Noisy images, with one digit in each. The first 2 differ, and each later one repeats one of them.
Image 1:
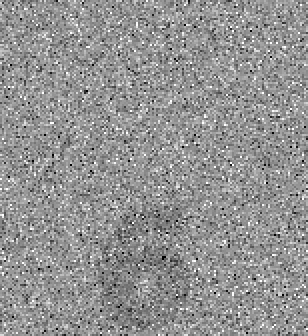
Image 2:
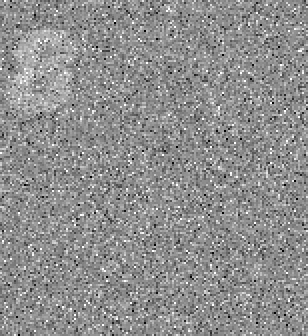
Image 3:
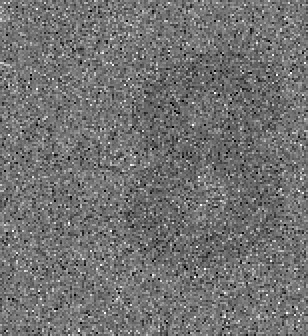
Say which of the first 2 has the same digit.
2
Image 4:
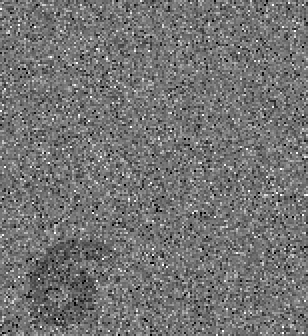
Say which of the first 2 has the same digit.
1
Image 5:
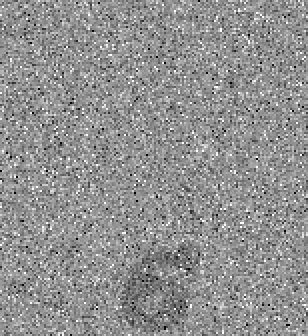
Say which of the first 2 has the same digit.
1
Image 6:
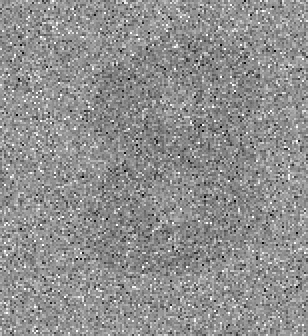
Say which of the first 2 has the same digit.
2
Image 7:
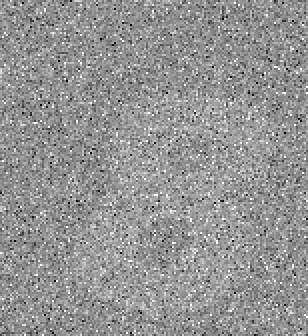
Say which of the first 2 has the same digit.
2
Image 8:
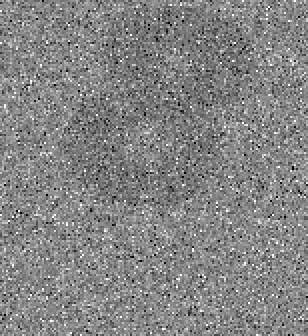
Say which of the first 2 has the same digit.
2
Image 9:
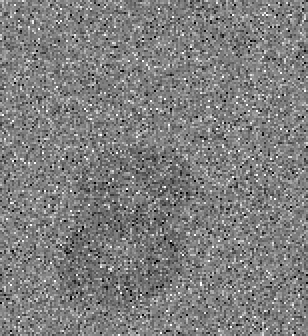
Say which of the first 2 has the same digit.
2
